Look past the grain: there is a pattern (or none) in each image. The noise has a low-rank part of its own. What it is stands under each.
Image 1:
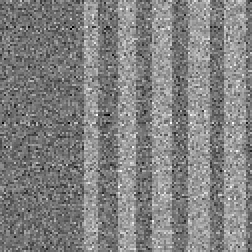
bands of columns
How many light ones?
5
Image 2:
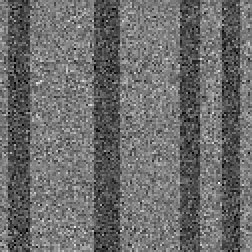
bands of columns
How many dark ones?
4
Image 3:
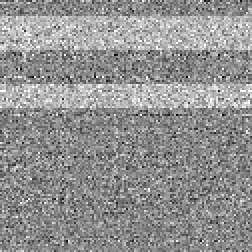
bands of rows
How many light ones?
2
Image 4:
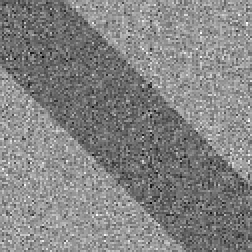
a diagonal band
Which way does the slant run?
top left to bottom right
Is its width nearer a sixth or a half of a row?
a half
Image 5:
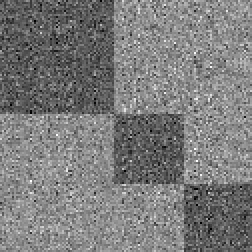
blocks along the diagonal
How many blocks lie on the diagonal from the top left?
3
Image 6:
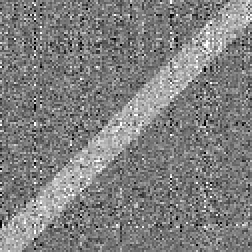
a diagonal band
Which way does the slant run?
bottom left to top right
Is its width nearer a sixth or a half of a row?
a sixth
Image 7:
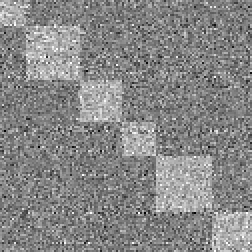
blocks along the diagonal
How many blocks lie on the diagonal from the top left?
6
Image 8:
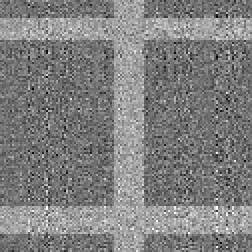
bands of rows crossing bands of columns
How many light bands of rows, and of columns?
2 and 1
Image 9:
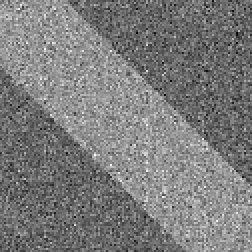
a diagonal band
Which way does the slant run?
top left to bottom right
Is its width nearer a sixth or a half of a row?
a half
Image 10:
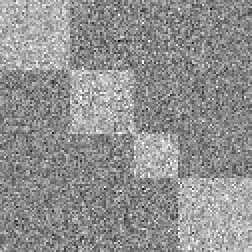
blocks along the diagonal
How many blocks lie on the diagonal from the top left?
4
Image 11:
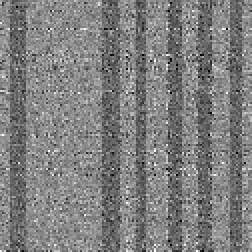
bands of columns
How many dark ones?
6
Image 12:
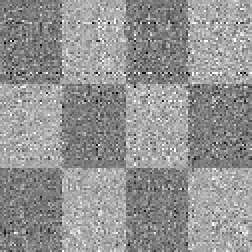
a checkerboard
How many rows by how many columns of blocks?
3 by 4
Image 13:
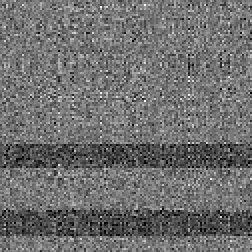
bands of rows
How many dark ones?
2
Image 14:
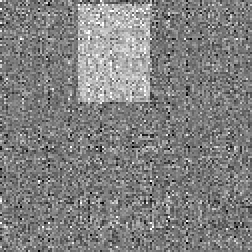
one block
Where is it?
top middle
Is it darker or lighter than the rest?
lighter
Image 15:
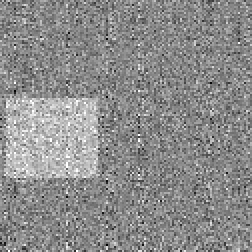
one block
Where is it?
middle left
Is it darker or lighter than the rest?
lighter
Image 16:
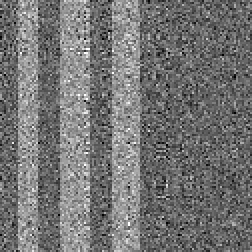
bands of columns
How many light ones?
3
